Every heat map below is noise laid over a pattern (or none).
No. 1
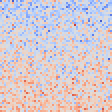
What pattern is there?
a smooth slope
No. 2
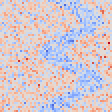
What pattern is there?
a wavy band
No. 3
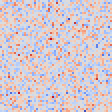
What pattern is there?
only noise
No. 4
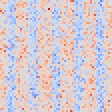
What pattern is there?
vertical stripes
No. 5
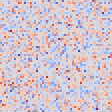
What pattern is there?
only noise
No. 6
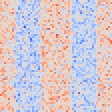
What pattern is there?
vertical stripes
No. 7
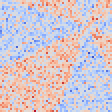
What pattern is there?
spokes from one point
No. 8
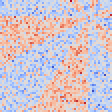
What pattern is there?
spokes from one point
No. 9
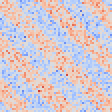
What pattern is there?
diagonal stripes
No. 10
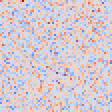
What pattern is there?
only noise
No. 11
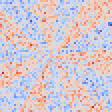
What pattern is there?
spokes from one point
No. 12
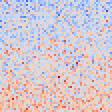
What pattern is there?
a smooth slope
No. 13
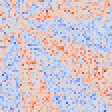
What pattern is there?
spokes from one point
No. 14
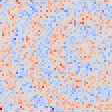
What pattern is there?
rings round one point
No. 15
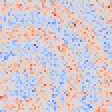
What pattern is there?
rings round one point
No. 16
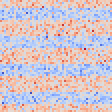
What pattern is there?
horizontal stripes
